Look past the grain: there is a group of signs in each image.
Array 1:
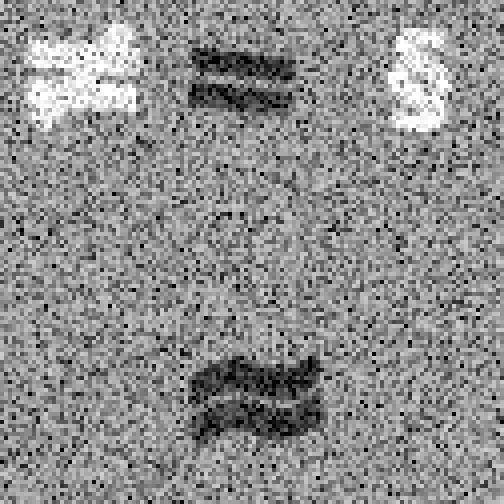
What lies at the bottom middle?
approximately sign
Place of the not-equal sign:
top left
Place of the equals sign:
top middle
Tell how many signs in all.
4
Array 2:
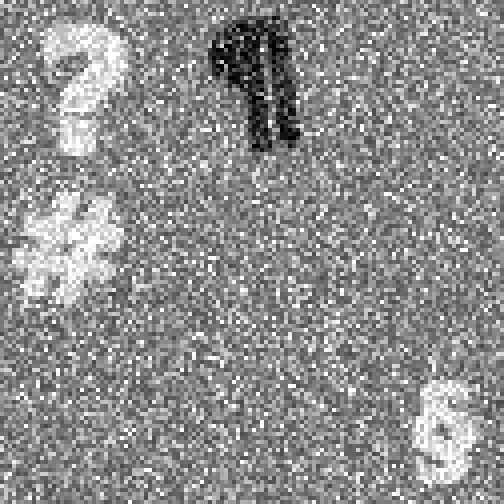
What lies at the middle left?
hash sign
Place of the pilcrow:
top middle
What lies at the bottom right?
section sign
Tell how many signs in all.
4
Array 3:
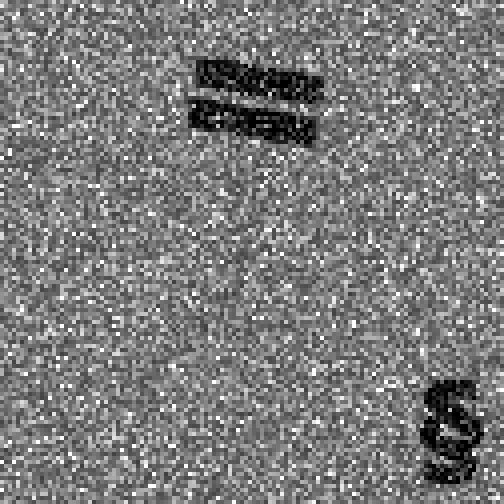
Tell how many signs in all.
2
